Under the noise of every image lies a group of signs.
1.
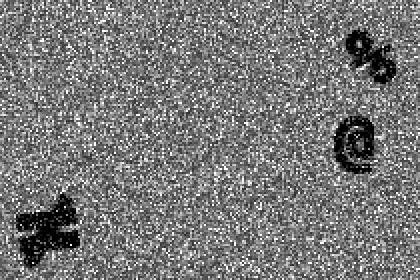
top right: percent sign; middle right: at sign; bottom left: not-equal sign
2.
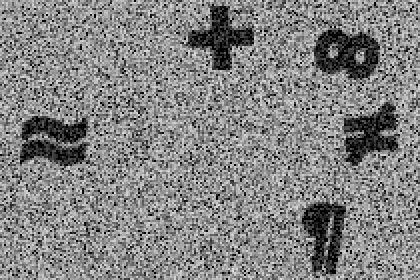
top middle: plus sign; top right: infinity sign; middle left: approximately sign; middle right: not-equal sign; bottom right: pilcrow
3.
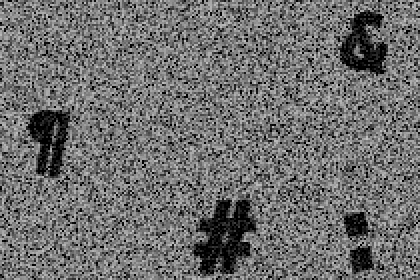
top right: ampersand; middle left: pilcrow; bottom middle: hash sign; bottom right: colon
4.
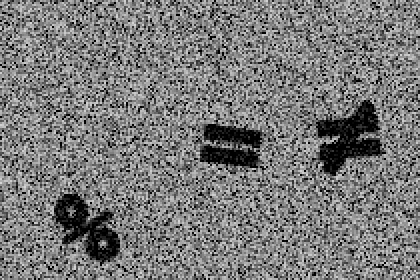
centre: equals sign; middle right: not-equal sign; bottom left: percent sign
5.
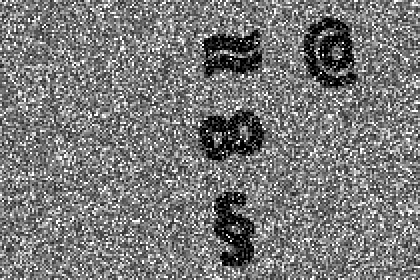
top middle: approximately sign; top right: at sign; centre: infinity sign; bottom middle: section sign
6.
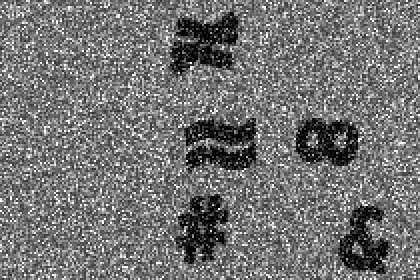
top middle: not-equal sign; centre: approximately sign; middle right: infinity sign; bottom middle: hash sign; bottom right: ampersand
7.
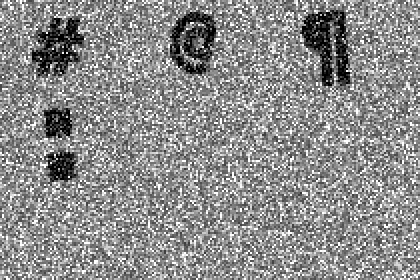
top left: hash sign; top middle: at sign; top right: pilcrow; middle left: colon
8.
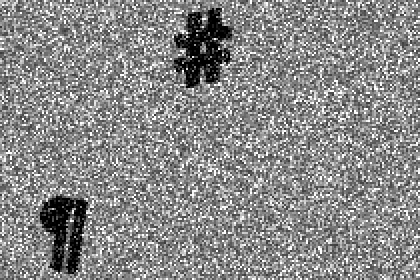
top middle: hash sign; bottom left: pilcrow
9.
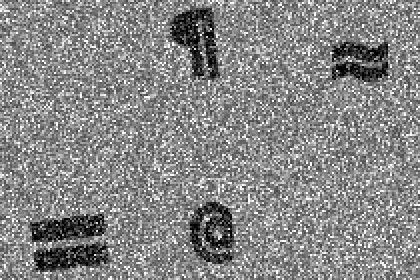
top middle: pilcrow; top right: approximately sign; bottom left: equals sign; bottom middle: at sign
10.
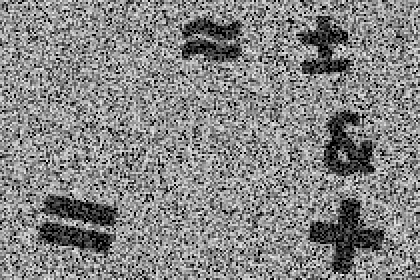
top middle: approximately sign; top right: plus-minus sign; middle right: ampersand; bottom left: equals sign; bottom right: plus sign
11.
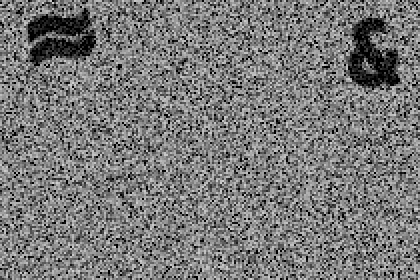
top left: approximately sign; top right: ampersand
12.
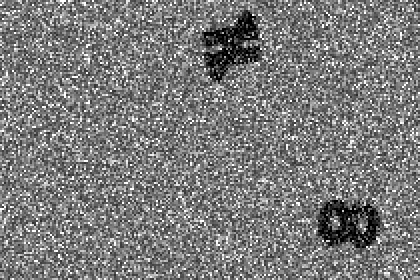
top middle: not-equal sign; bottom right: infinity sign
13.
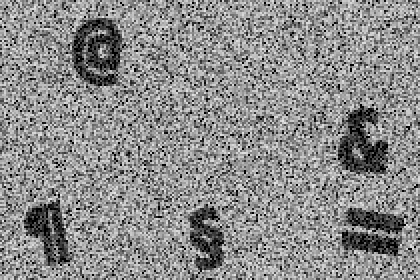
top left: at sign; middle right: ampersand; bottom left: pilcrow; bottom middle: section sign; bottom right: equals sign
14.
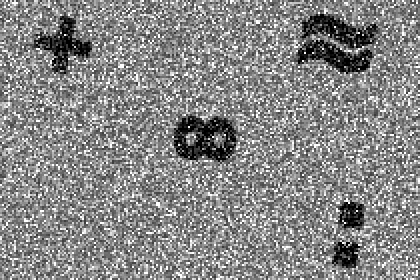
top left: plus sign; top right: approximately sign; centre: infinity sign; bottom right: colon
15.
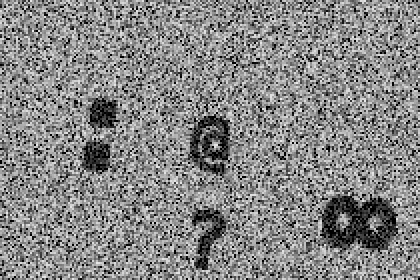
middle left: colon; centre: at sign; bottom middle: question mark; bottom right: infinity sign
